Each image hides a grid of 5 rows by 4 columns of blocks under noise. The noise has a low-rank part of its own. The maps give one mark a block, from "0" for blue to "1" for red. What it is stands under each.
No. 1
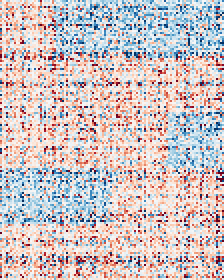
1 0 0 0
1 1 1 1
1 1 1 0
0 0 1 1
1 1 1 1
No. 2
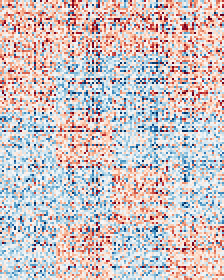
1 1 1 1
1 0 0 1
0 1 0 0
0 0 1 0
0 1 0 1
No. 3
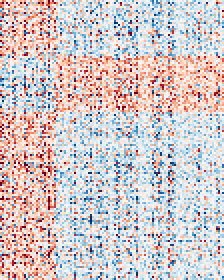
1 0 0 0
0 1 1 1
1 0 0 0
1 0 0 0
1 0 0 0
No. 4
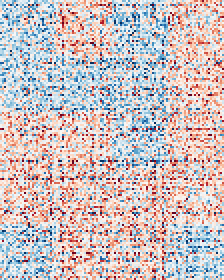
0 1 0 1
0 0 0 1
1 1 0 1
1 1 1 1
0 1 1 0
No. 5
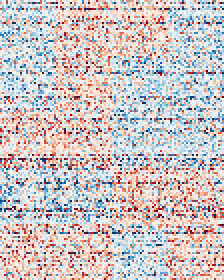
0 1 1 0
0 1 0 0
1 1 0 0
0 0 1 1
1 1 0 1
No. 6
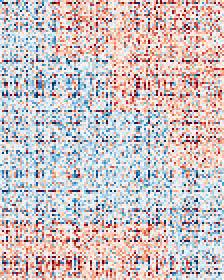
0 1 1 1
0 0 1 1
0 0 0 1
0 0 0 0
1 1 1 0
